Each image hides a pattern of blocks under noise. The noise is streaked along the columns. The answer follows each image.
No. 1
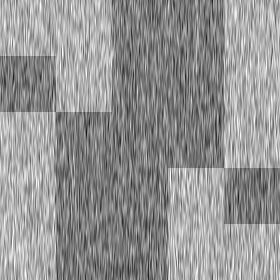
the same after a half turn
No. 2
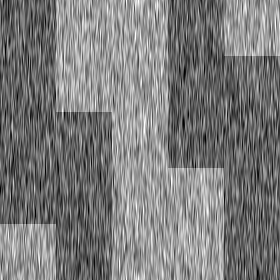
the same after a half turn
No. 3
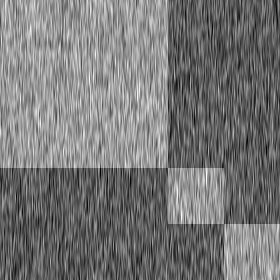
mirrored about the diagonal from the top left
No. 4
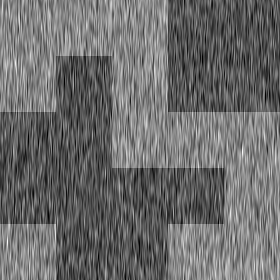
mirrored about the diagonal from the bottom left
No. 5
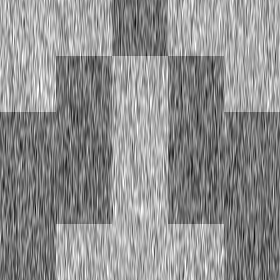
left and right mirror each other
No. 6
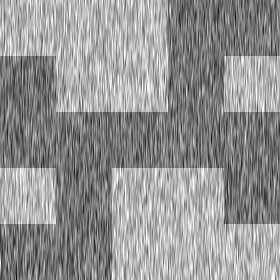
the same after a half turn
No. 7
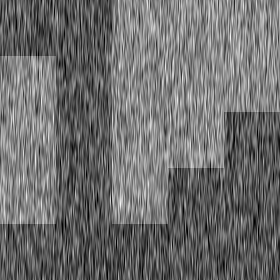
no symmetry
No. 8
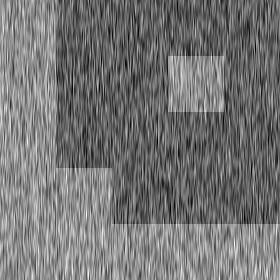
mirrored about the diagonal from the bottom left
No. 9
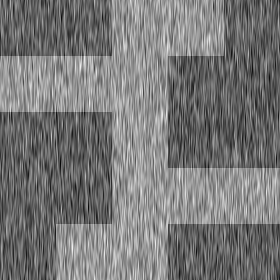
the same after a half turn
